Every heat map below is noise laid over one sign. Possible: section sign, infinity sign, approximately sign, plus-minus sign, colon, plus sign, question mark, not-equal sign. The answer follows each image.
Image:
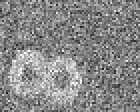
infinity sign
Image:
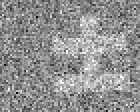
plus-minus sign
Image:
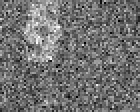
section sign
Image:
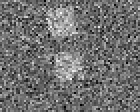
colon
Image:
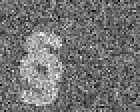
section sign
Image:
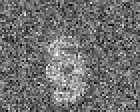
section sign
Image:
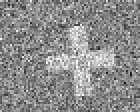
plus sign
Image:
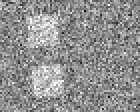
colon
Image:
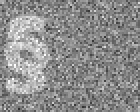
section sign
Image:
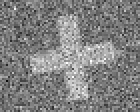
plus sign
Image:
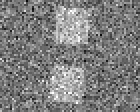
colon
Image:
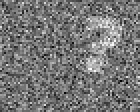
question mark
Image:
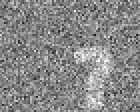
question mark
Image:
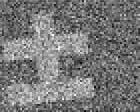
plus-minus sign
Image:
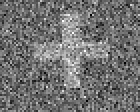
plus sign
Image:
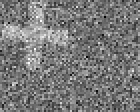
plus sign
